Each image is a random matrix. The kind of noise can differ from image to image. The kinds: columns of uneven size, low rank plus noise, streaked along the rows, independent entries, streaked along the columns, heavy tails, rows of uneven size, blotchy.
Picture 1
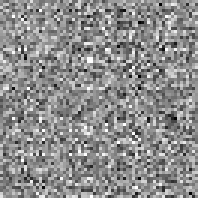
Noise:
low rank plus noise
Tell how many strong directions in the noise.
five to eight
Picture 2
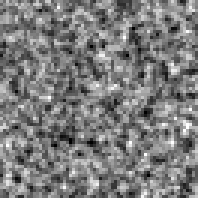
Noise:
blotchy
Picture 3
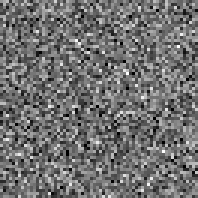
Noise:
independent entries
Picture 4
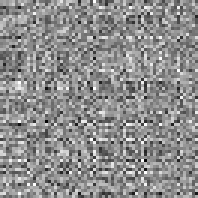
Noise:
low rank plus noise
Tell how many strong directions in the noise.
one
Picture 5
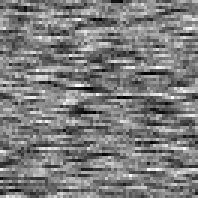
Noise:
streaked along the rows
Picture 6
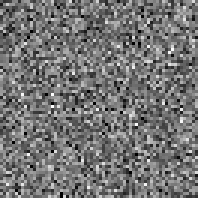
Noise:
independent entries
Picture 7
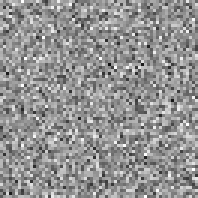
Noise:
independent entries
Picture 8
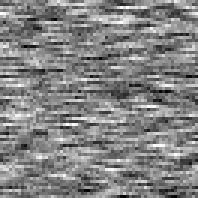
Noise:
streaked along the rows
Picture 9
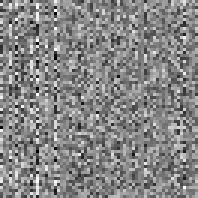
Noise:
columns of uneven size
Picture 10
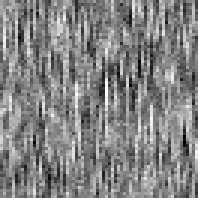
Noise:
streaked along the columns
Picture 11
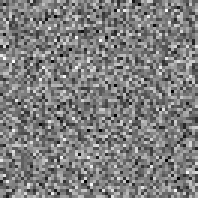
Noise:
independent entries
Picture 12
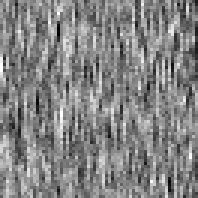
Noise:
streaked along the columns
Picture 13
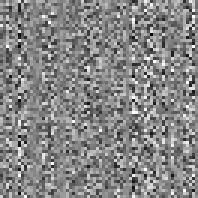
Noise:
columns of uneven size
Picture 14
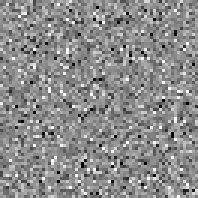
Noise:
heavy tails
